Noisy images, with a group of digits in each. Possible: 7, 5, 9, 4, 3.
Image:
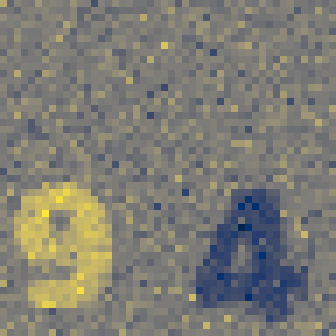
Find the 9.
bottom left
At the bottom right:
4
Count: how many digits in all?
2
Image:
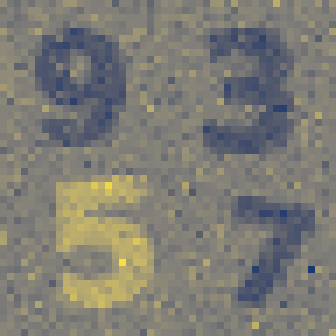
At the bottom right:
7
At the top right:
3
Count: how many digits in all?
4
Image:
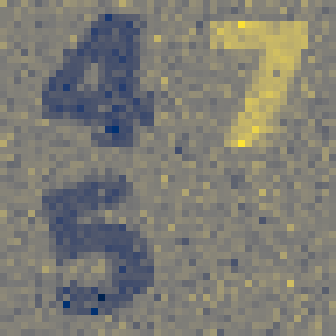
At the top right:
7
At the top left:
4
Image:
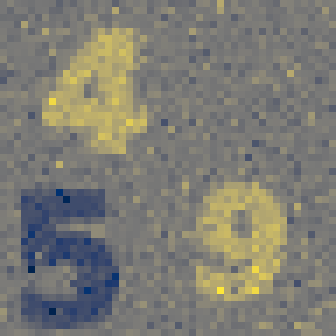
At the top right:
nothing
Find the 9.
bottom right
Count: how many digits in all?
3
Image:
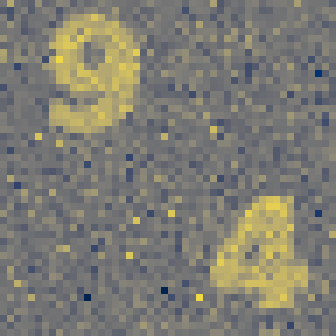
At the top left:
9
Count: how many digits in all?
2
